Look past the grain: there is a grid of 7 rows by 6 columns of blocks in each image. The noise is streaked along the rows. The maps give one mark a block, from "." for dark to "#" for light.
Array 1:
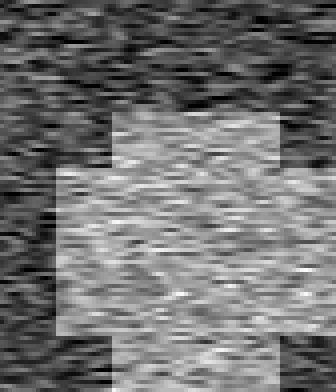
. . . . . .
. . . . . .
. . # # # .
. # # # # #
. # # # # #
. # # # # #
. . # # # .
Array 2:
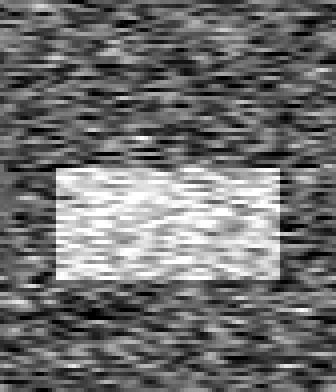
. . . . . .
. . . . . .
. . . . . .
. # # # # .
. # # # # .
. . . . . .
. . . . . .
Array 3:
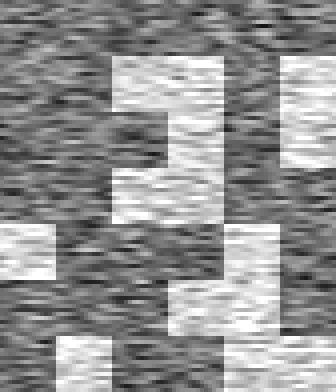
. . . . . .
. . # # . #
. . . # . #
. . # # . .
# . . . # .
. . . # # .
. # . . # #
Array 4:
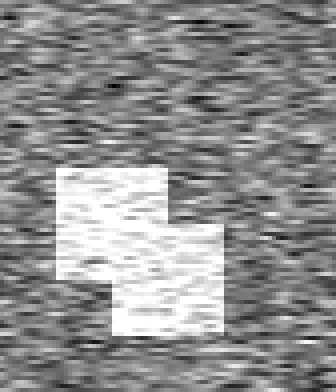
. . . . . .
. . . . . .
. . . . . .
. # # . . .
. # # # . .
. . # # . .
. . . . . .
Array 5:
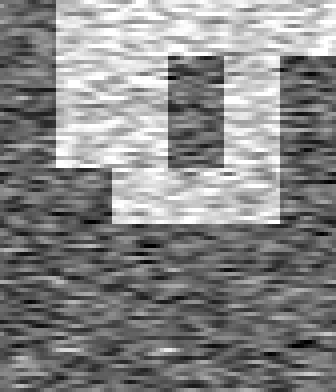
. # # # # #
. # # . # .
. # # . # .
. . # # # .
. . . . . .
. . . . . .
. . . . . .
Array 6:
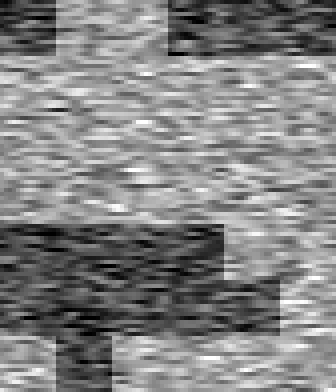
. # # . . .
# # # # # #
# # # # # #
# # # # # #
. . . . # #
. . . . . #
# . # # # #
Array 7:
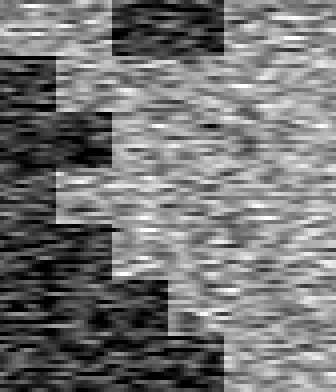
# # . . # #
. # # # # #
. . # # # #
. # # # # #
. . # # # #
. . . # # #
. . . . # #
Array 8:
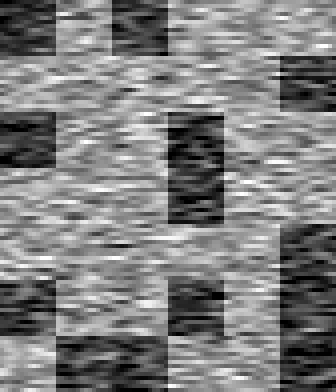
. # . # # #
# # # # # .
. # # . # #
# # # . # #
# # # # # .
. # # . # .
# . . # # .
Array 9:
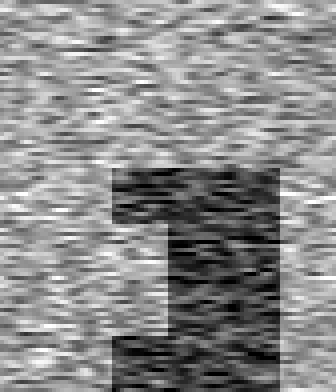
# # # # # #
# # # # # #
# # # # # #
# # . . . #
# # # . . #
# # # . . #
# # . . . #
